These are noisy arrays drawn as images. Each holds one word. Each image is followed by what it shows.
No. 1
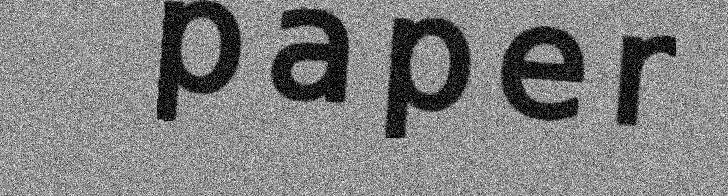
paper
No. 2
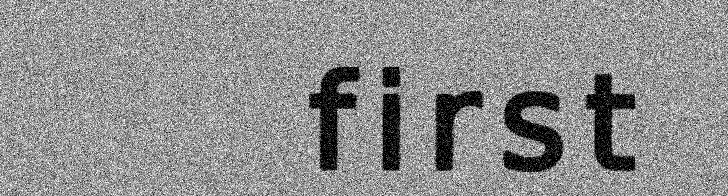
first
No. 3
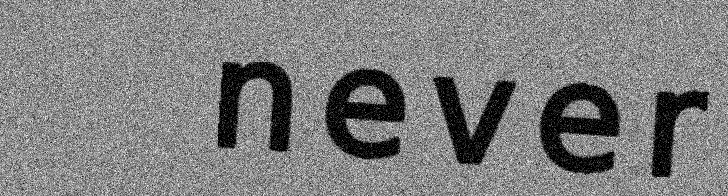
never
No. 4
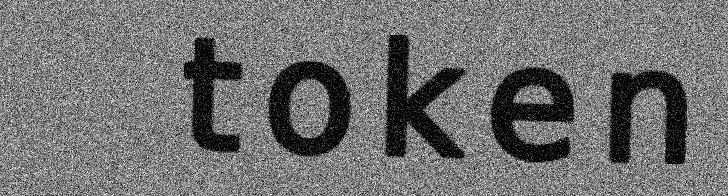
token
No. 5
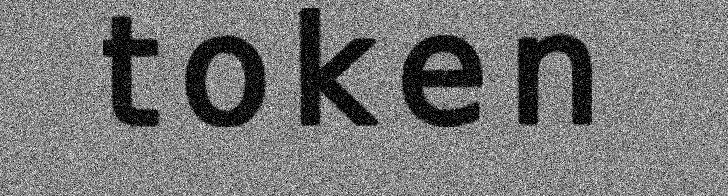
token
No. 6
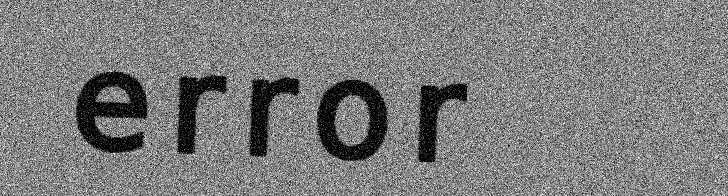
error
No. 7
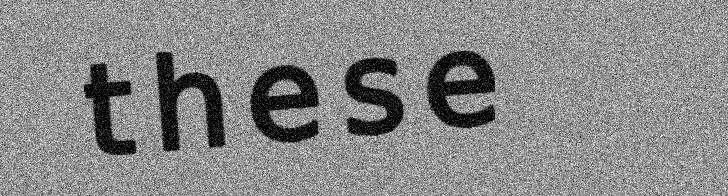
these
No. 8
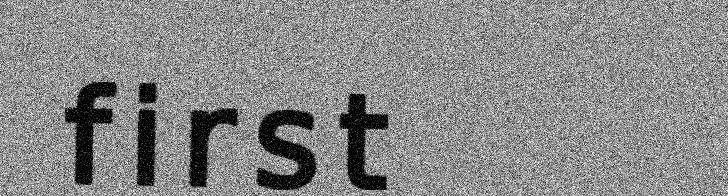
first
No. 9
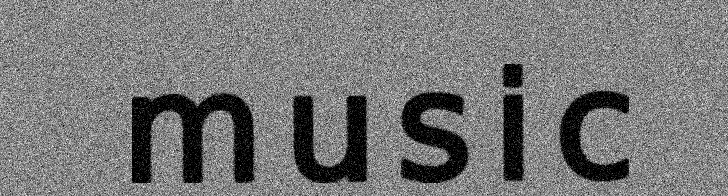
music
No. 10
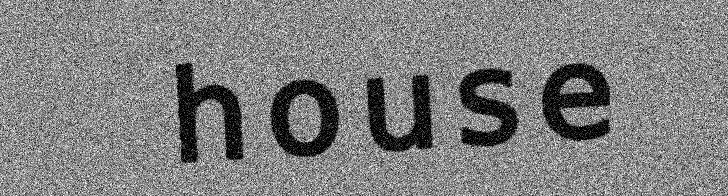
house
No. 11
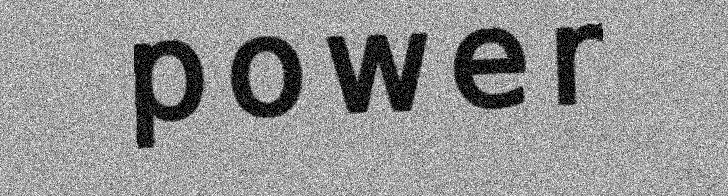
power
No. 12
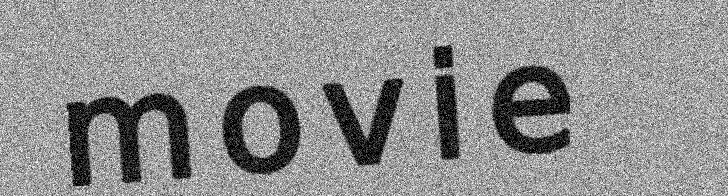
movie
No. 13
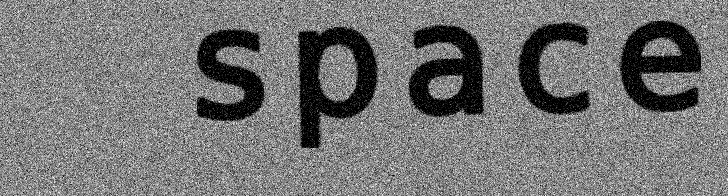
space
